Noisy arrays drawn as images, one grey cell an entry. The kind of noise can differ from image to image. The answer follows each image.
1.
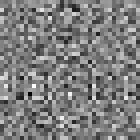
low rank plus noise
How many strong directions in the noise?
three or four
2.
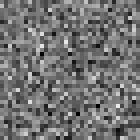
independent entries
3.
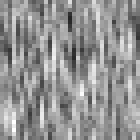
streaked along the columns
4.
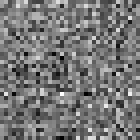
low rank plus noise
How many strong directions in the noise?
five to eight
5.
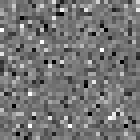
heavy tails
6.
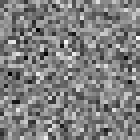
independent entries
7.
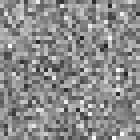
independent entries
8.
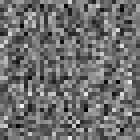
low rank plus noise
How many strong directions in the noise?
three or four
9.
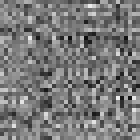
low rank plus noise
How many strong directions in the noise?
three or four
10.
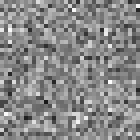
low rank plus noise
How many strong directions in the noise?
five to eight
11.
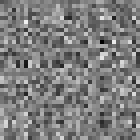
low rank plus noise
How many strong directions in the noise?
two
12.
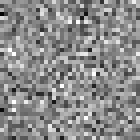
low rank plus noise
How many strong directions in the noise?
five to eight
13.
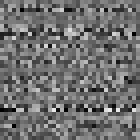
rows of uneven size
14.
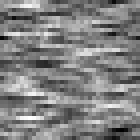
streaked along the rows
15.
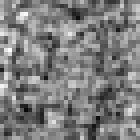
blotchy
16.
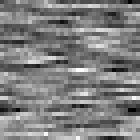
streaked along the rows
